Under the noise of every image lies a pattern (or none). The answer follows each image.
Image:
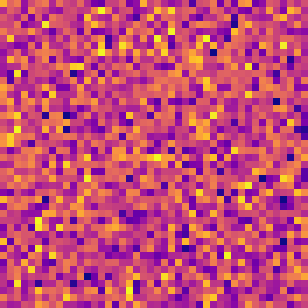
only noise
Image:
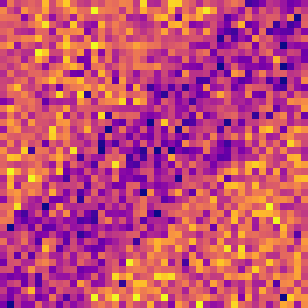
a diagonal band
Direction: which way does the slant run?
bottom left to top right
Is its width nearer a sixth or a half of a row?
a half
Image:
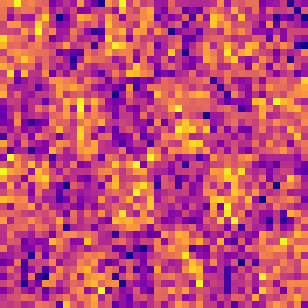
a checkerboard
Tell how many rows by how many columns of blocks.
4 by 6
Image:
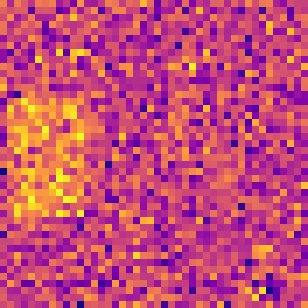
one block
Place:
middle left
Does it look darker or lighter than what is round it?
lighter
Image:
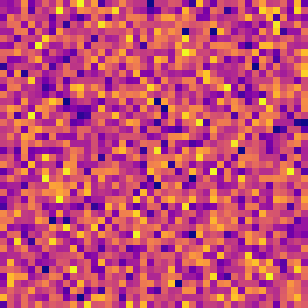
only noise
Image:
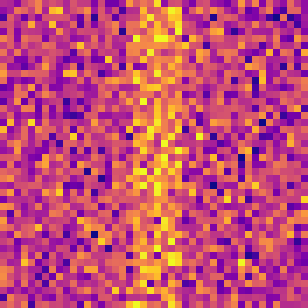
one band of columns
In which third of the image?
middle
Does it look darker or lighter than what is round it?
lighter
